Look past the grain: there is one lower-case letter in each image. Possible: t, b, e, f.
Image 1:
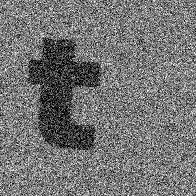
t
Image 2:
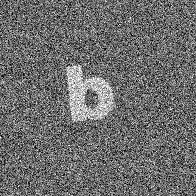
b
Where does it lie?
centre
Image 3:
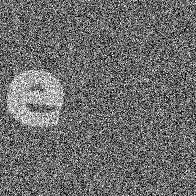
e
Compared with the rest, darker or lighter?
lighter
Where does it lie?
middle left
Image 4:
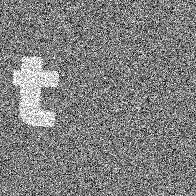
t
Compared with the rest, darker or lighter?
lighter
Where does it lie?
middle left
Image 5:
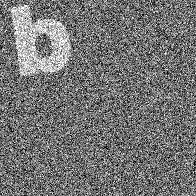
b
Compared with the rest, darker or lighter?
lighter
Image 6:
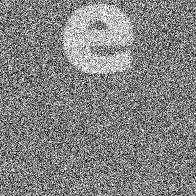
e
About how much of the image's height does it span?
a third
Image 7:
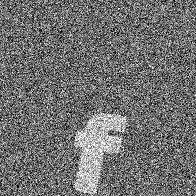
f
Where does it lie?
bottom middle
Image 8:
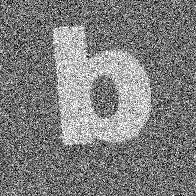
b
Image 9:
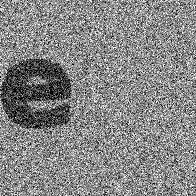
e
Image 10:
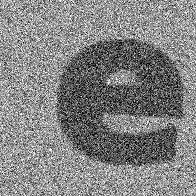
e
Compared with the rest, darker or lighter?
darker
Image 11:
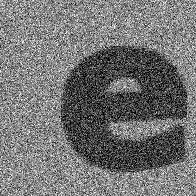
e
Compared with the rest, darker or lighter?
darker
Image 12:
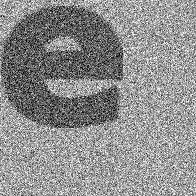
e
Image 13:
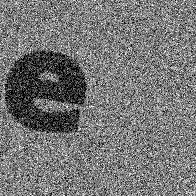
e
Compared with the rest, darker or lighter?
darker
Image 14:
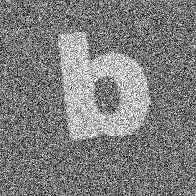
b
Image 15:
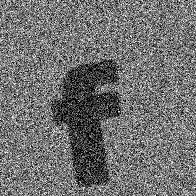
f
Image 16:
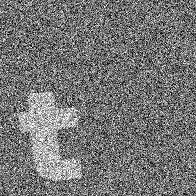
t
